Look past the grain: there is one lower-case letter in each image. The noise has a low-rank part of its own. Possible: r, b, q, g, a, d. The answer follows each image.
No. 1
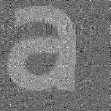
light a
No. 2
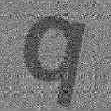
dark q
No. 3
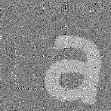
light a
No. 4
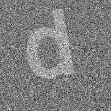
light d
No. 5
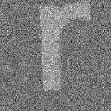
light r
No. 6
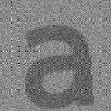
dark a
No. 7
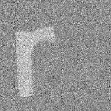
light r
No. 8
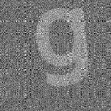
light g
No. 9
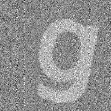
light g
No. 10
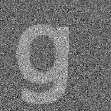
light g
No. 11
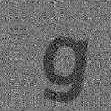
dark g
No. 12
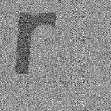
dark r
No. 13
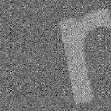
light r
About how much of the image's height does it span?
nearly all
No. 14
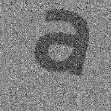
dark a
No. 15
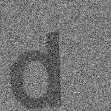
dark d
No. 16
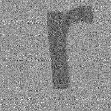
dark r
